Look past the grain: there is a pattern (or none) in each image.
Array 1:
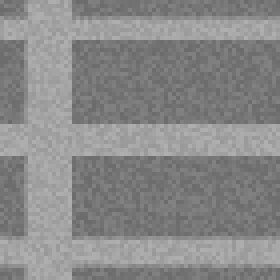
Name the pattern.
bands of rows crossing bands of columns
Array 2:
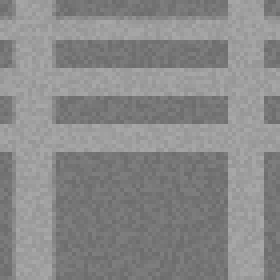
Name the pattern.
bands of rows crossing bands of columns
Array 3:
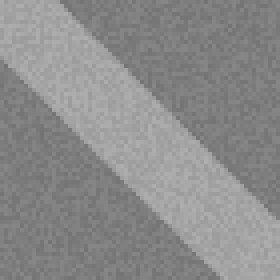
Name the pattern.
a diagonal band
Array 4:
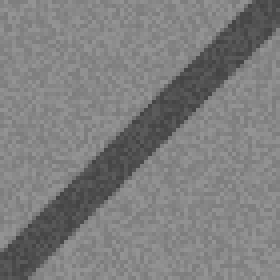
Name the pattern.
a diagonal band
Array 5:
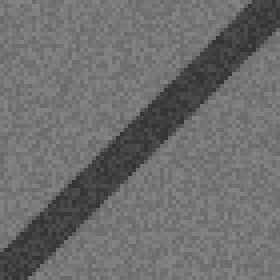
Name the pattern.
a diagonal band
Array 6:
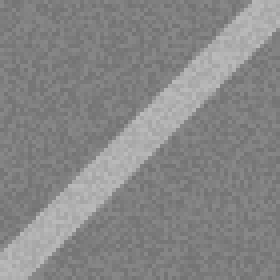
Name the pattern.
a diagonal band
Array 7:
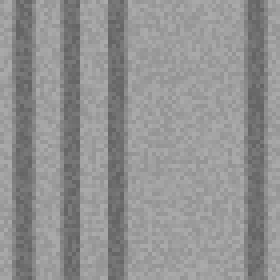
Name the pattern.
bands of columns
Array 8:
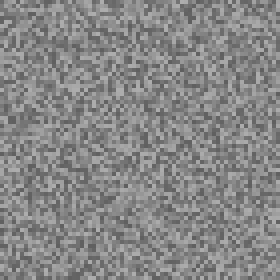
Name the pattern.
only noise
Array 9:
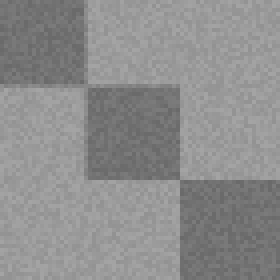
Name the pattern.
blocks along the diagonal
